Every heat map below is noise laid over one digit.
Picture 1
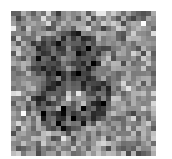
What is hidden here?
dark 8
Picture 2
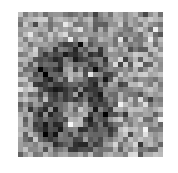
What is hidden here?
dark 8
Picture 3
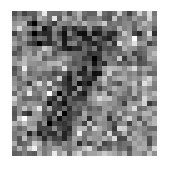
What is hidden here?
dark 7
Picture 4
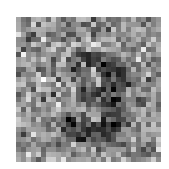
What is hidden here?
dark 3
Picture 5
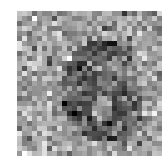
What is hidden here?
dark 6
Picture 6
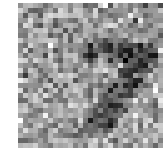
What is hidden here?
dark 7
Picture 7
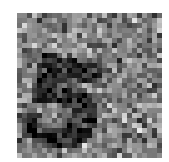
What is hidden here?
dark 5
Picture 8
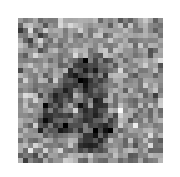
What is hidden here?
dark 4
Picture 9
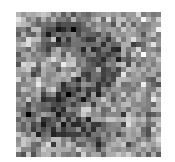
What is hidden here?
dark 2
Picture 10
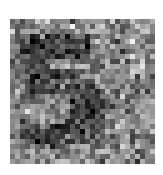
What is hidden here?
dark 5
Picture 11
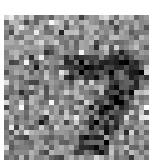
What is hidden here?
dark 7
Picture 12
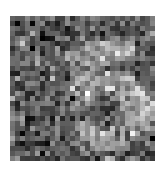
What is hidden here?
light 5
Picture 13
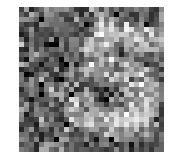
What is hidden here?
light 5
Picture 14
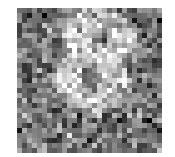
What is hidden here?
light 8
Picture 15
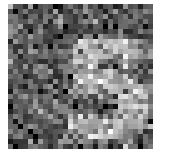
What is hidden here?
light 5
